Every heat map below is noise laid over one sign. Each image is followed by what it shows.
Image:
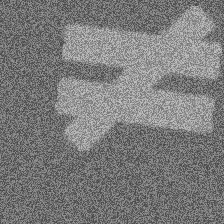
not-equal sign
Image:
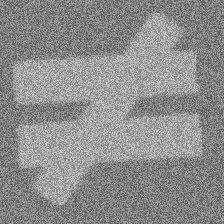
not-equal sign
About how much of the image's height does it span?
nearly all
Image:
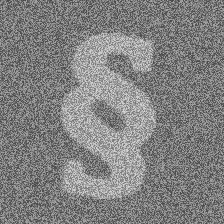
section sign
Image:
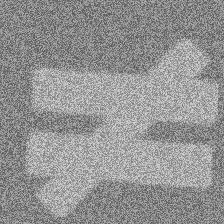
not-equal sign
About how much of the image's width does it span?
nearly all
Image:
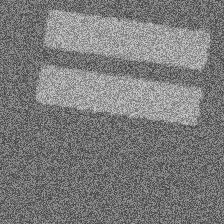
equals sign
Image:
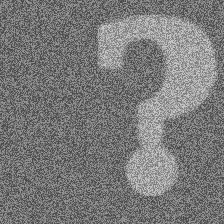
question mark
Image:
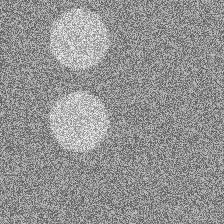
colon
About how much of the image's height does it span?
two thirds
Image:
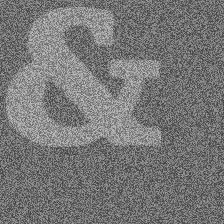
ampersand
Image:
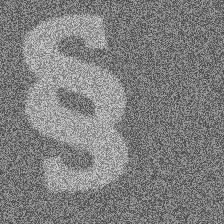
section sign
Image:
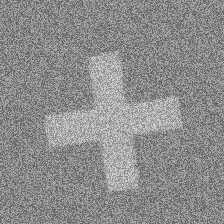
plus sign
